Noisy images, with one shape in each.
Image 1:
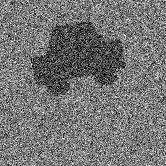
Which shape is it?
car
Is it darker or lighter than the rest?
darker
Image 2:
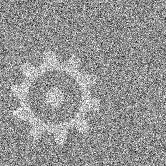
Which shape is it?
gear
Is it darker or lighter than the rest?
lighter
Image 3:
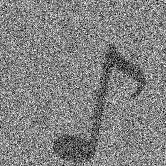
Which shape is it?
musical note
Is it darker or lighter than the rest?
darker
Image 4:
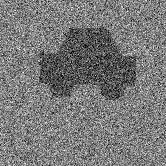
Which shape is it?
car
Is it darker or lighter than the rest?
darker
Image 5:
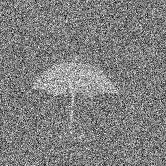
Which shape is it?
umbrella
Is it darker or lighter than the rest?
lighter
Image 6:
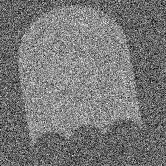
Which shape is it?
ghost
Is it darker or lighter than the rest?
lighter
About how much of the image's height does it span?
nearly all
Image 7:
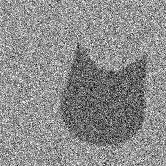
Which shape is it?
cat's head
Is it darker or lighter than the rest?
darker
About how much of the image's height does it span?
two thirds
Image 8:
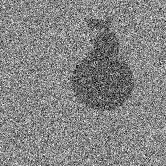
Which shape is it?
pear
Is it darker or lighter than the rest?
darker
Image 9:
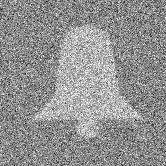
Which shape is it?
bell
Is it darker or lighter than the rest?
lighter
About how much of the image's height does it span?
two thirds
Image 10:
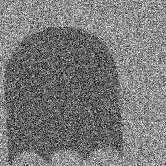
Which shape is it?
ghost
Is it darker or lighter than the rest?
darker
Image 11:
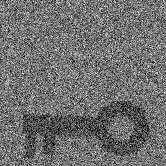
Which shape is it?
key
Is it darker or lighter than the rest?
darker
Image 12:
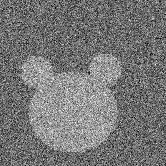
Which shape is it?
bear's head
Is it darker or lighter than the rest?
lighter
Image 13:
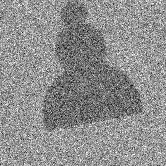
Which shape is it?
chess pawn
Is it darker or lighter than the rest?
darker
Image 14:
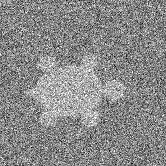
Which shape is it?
turtle
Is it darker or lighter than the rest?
lighter
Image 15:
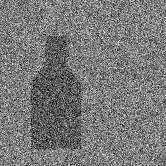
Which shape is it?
bottle
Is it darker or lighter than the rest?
darker
